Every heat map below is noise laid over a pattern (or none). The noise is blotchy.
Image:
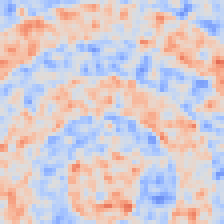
rings round one point
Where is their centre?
bottom middle
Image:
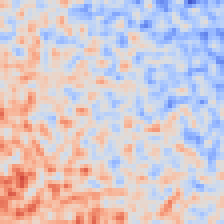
a smooth slope
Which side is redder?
bottom left
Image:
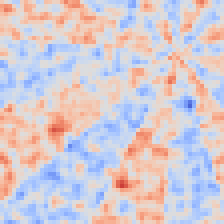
spokes from one point
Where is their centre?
top right
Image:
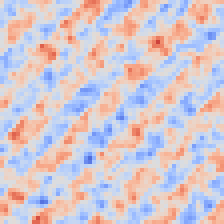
diagonal stripes
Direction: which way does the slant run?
bottom left to top right
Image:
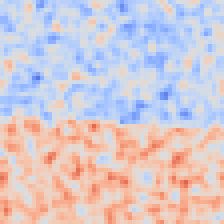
a sharp edge
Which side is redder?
bottom
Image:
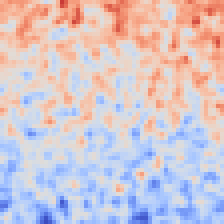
a smooth slope
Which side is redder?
top
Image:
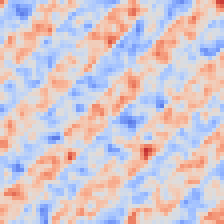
diagonal stripes
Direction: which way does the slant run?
bottom left to top right
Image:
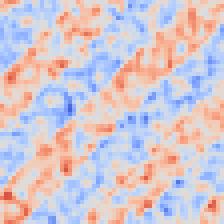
diagonal stripes
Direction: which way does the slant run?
bottom left to top right
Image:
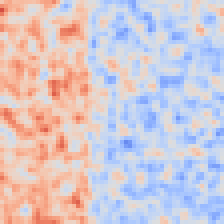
a sharp edge
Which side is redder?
left
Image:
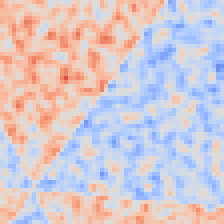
spokes from one point
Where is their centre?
bottom left
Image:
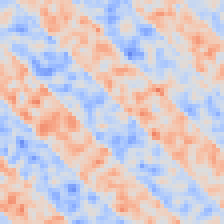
diagonal stripes
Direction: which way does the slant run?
top left to bottom right
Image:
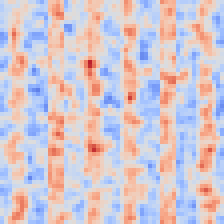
vertical stripes
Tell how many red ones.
6
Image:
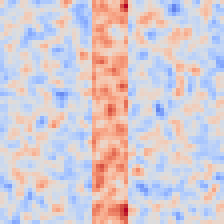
one vertical stripe
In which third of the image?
middle
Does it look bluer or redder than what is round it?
redder
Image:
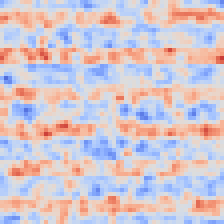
horizontal stripes
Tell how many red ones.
6
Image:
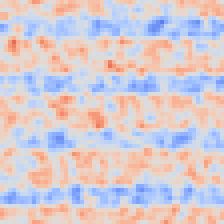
horizontal stripes
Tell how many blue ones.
4
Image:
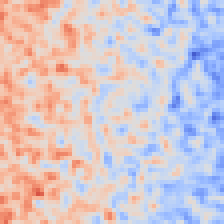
a smooth slope
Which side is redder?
left
